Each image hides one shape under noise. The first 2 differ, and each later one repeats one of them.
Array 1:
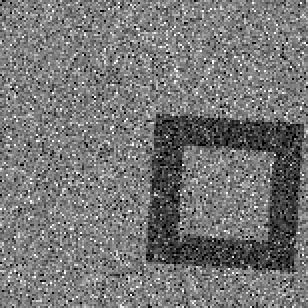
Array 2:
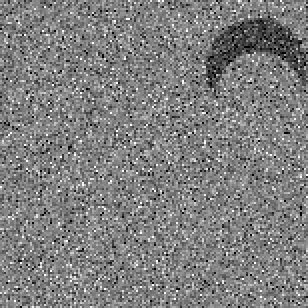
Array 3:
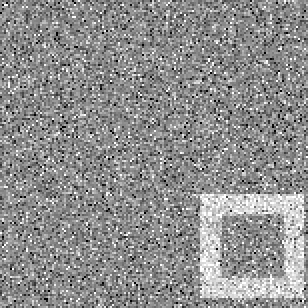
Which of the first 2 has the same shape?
1
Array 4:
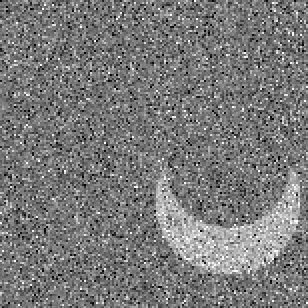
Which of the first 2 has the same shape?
2
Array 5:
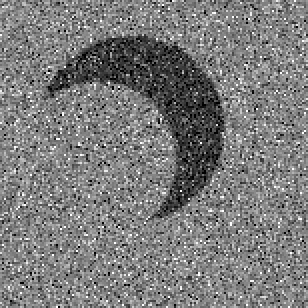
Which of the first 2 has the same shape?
2
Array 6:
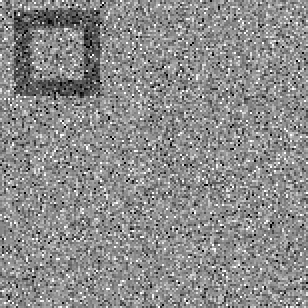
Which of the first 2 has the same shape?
1
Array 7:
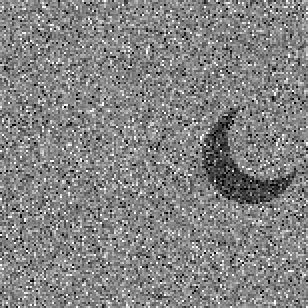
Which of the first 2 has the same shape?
2
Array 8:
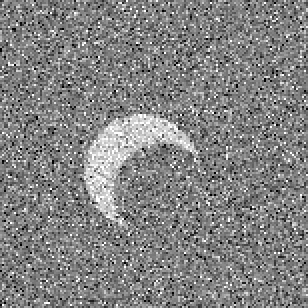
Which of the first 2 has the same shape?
2
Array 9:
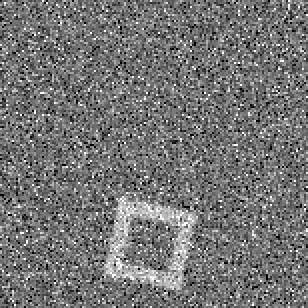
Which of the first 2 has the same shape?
1
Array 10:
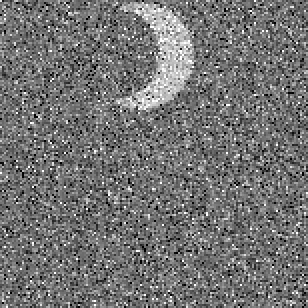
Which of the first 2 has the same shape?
2
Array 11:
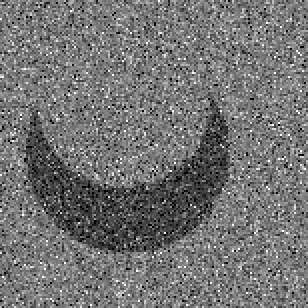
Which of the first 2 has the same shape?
2
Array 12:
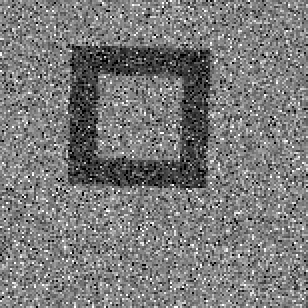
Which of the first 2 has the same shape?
1
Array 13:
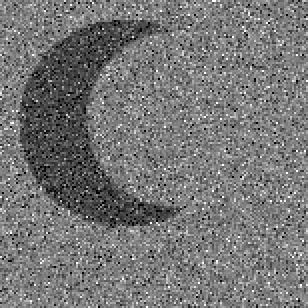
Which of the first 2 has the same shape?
2
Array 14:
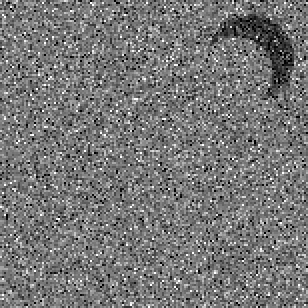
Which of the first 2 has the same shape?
2
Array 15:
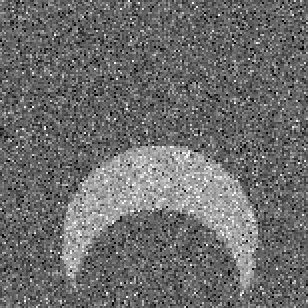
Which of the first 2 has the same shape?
2
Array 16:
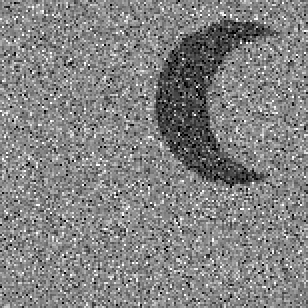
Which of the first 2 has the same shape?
2
